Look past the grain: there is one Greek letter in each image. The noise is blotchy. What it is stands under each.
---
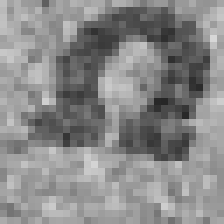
omega
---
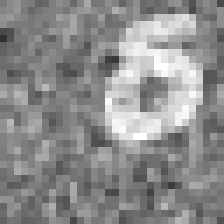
delta
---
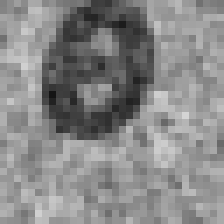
theta
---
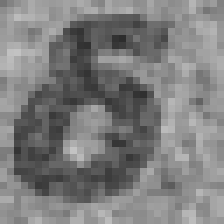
delta
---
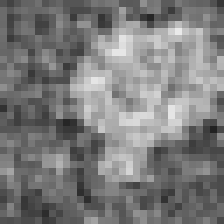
phi
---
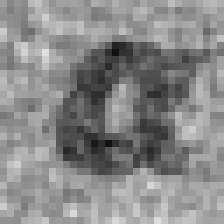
alpha
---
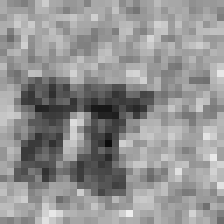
pi
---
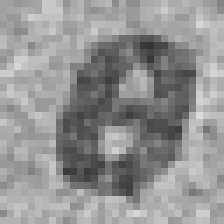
theta
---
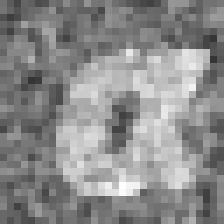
alpha
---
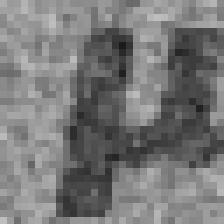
mu
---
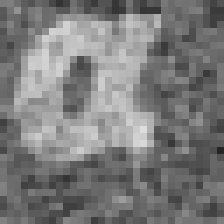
alpha
